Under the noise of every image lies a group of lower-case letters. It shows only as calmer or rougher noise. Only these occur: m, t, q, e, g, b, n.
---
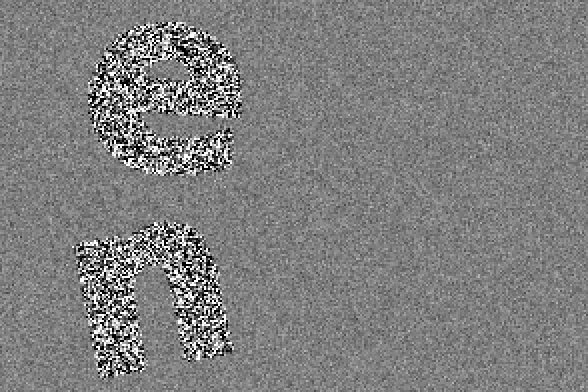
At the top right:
nothing
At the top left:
e
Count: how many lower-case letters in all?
2
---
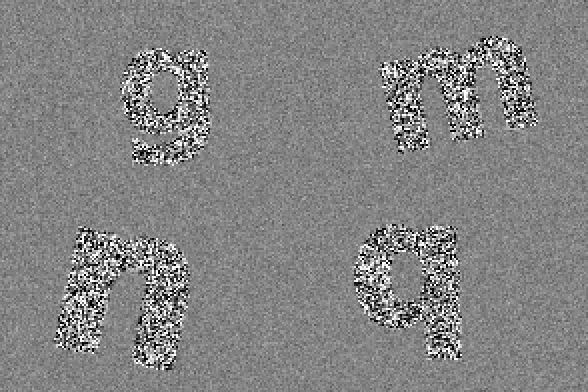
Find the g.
top left
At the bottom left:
n
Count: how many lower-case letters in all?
4
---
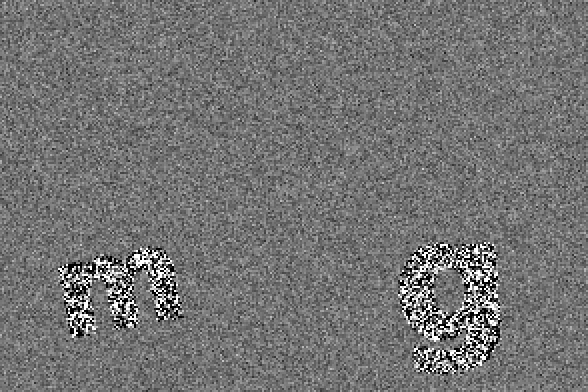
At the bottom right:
g
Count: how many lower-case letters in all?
2
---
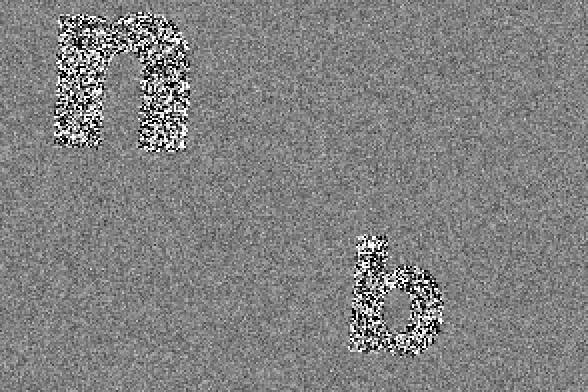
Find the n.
top left
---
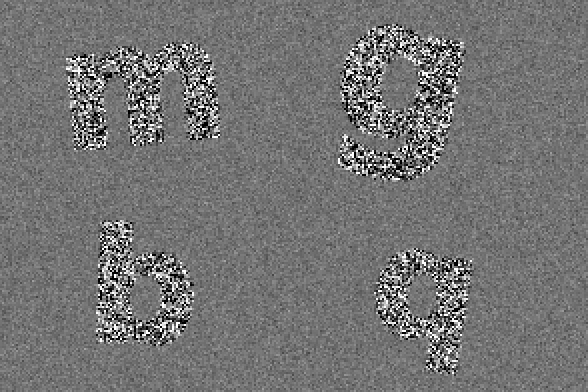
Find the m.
top left
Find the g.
top right
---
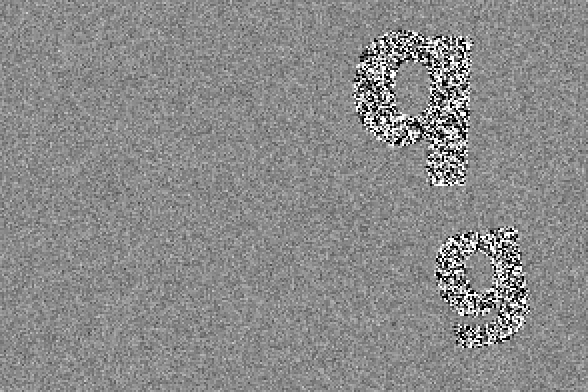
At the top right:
q
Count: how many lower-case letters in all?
2
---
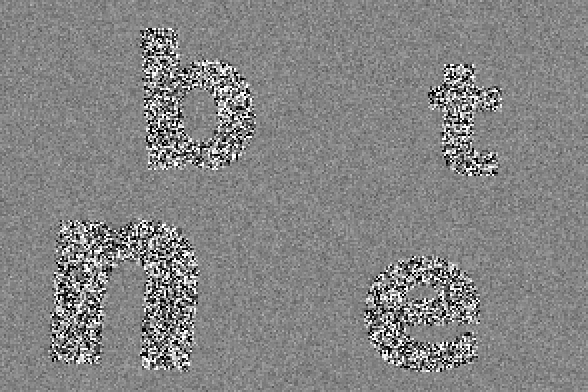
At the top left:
b
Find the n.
bottom left
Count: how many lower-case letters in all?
4
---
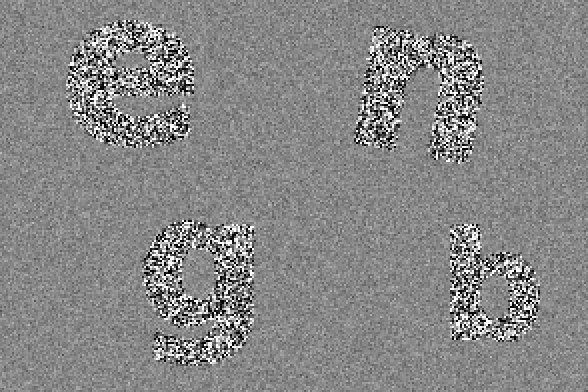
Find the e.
top left
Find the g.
bottom left
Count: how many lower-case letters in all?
4
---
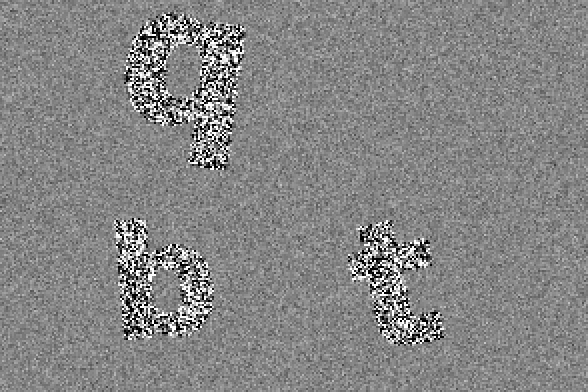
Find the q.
top left
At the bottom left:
b
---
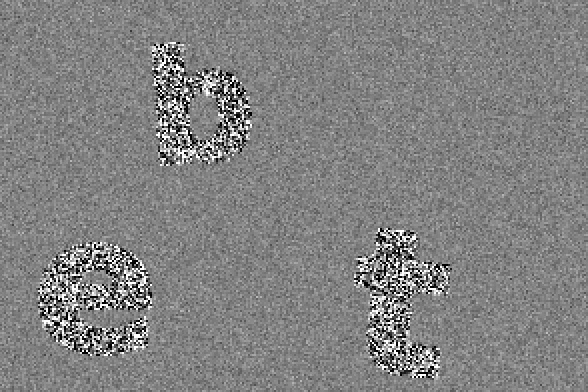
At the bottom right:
t
